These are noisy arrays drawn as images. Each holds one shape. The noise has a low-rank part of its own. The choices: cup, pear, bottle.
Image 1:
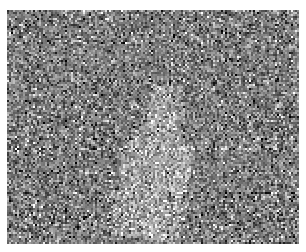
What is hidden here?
light bottle
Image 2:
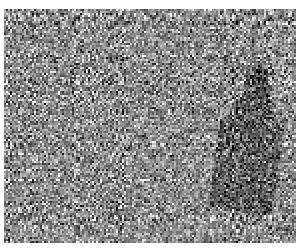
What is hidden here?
dark bottle
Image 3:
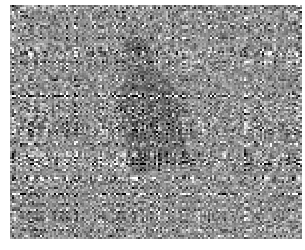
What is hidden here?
dark bottle
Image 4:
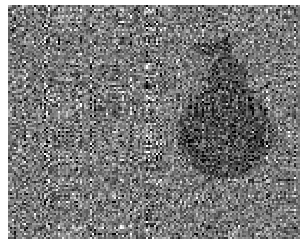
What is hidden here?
dark pear
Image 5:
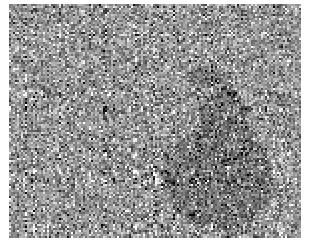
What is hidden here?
dark pear
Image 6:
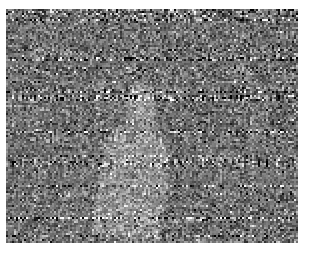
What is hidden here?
light bottle
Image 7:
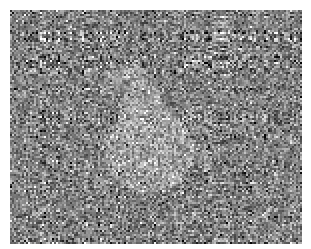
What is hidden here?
light pear
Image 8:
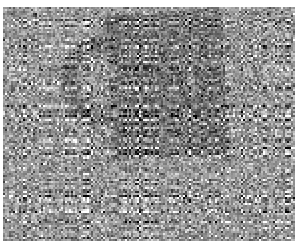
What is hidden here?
dark cup
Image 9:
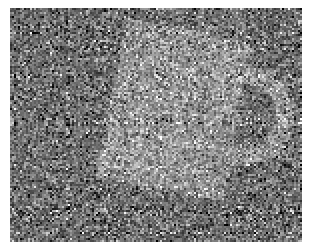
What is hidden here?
light cup
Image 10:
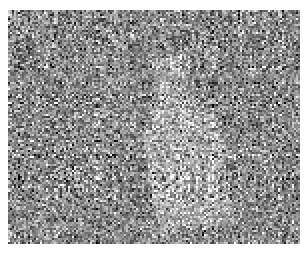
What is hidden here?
light bottle
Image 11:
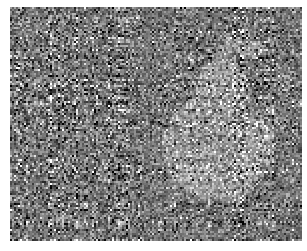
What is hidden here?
light pear
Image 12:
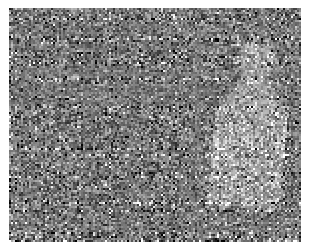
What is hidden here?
light bottle
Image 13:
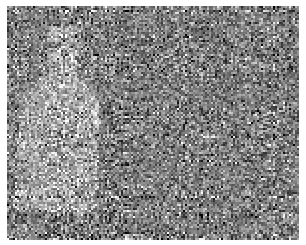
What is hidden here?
light bottle
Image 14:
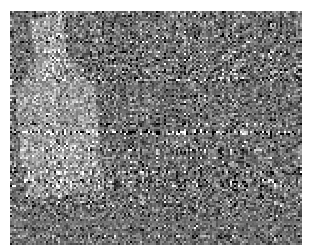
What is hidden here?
light bottle
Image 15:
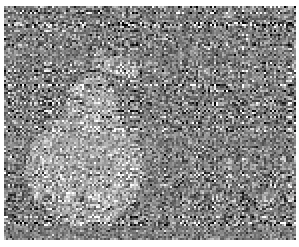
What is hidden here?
light pear
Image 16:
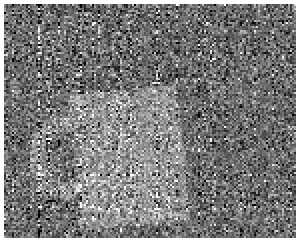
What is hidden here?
light cup
